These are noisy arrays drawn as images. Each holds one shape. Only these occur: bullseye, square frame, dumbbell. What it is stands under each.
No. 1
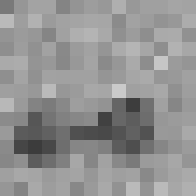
dumbbell
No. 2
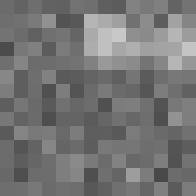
dumbbell
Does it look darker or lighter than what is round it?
lighter
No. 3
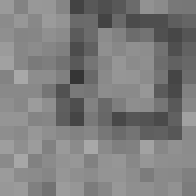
square frame
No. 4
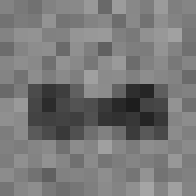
dumbbell
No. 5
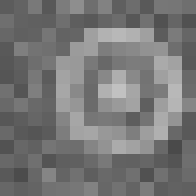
bullseye
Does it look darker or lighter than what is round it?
lighter
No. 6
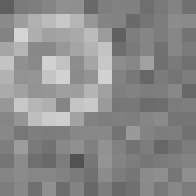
bullseye
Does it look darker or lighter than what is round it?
lighter
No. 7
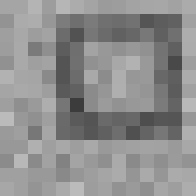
square frame
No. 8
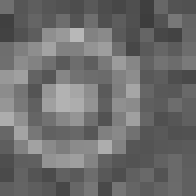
bullseye
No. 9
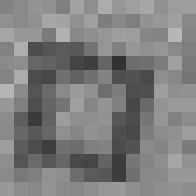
square frame
